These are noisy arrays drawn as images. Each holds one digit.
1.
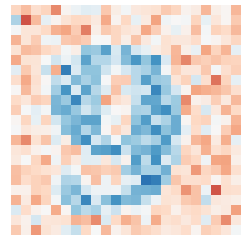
blue 9
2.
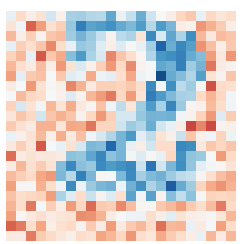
blue 2
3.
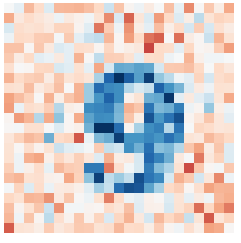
blue 9
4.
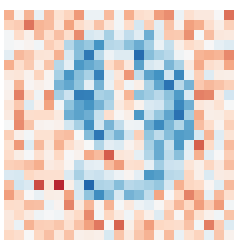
blue 9
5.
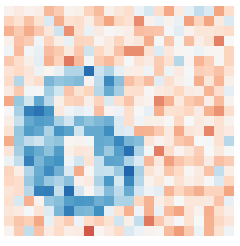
blue 6
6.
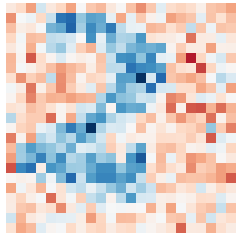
blue 2
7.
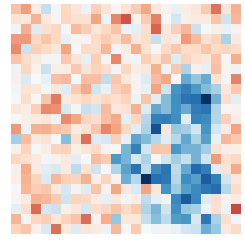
blue 4
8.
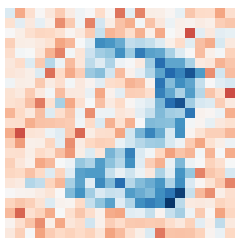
blue 2
